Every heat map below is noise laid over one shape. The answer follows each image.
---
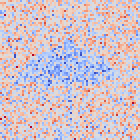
umbrella
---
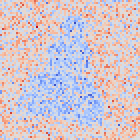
chess pawn
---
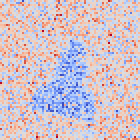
chess pawn
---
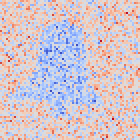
bell
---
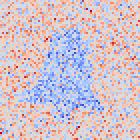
bell
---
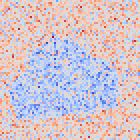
cloud
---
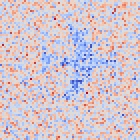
airplane
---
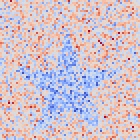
star
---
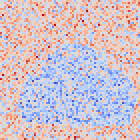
cloud
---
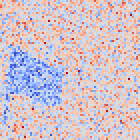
flag
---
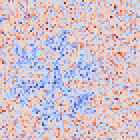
snowflake
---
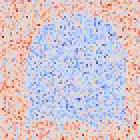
ghost
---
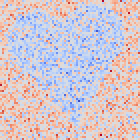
heart
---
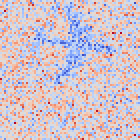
airplane
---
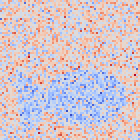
fish
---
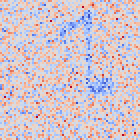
musical note
